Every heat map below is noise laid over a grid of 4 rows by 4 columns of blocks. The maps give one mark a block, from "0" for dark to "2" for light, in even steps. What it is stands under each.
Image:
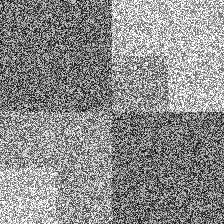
0 0 2 2
0 0 1 2
1 1 0 0
2 1 0 0
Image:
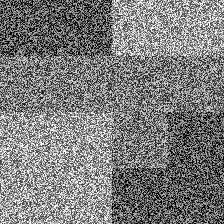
0 0 2 2
1 1 1 1
2 2 1 0
2 2 0 0
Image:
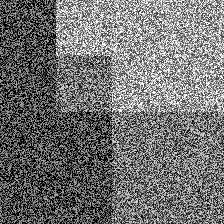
0 2 2 2
0 1 2 2
0 0 1 1
0 0 1 1
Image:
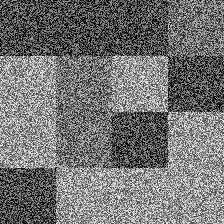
0 0 0 1
2 1 2 0
2 1 0 2
0 2 2 2
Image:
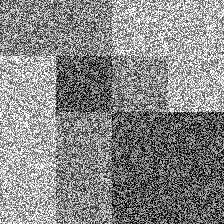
1 1 2 2
2 0 1 2
2 1 0 0
2 1 0 0
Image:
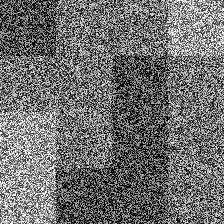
0 1 1 2
1 1 0 1
2 1 0 1
2 0 0 1
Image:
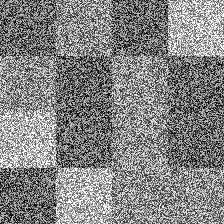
0 1 0 2
1 0 1 0
2 0 1 0
0 2 1 1
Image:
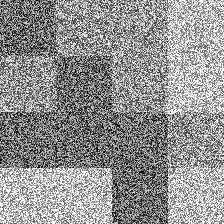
0 1 1 2
1 0 1 2
0 0 0 1
2 2 0 2
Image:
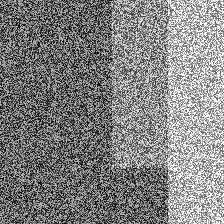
0 0 1 2
0 0 1 2
0 0 1 2
0 0 0 2
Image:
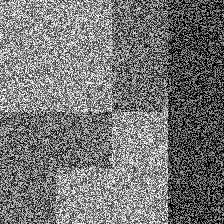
2 2 1 0
2 2 1 0
1 1 2 0
1 2 2 0
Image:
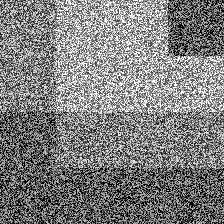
1 2 2 0
1 2 2 2
0 1 1 1
0 0 0 0
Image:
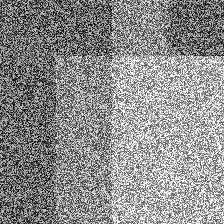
0 0 1 0
0 1 2 2
0 1 2 2
0 1 2 2
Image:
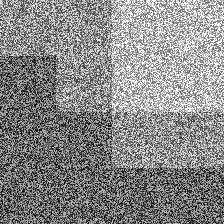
1 1 2 2
0 1 2 2
0 0 1 1
0 0 0 0
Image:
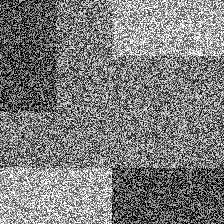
0 1 2 2
0 1 1 1
1 1 1 1
2 2 0 0
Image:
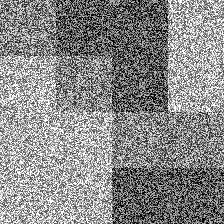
1 0 0 2
2 1 0 2
2 2 1 1
2 2 0 0
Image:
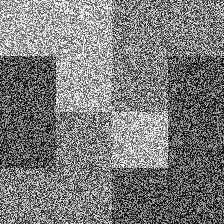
2 2 1 1
0 2 1 0
0 1 2 0
1 1 0 0
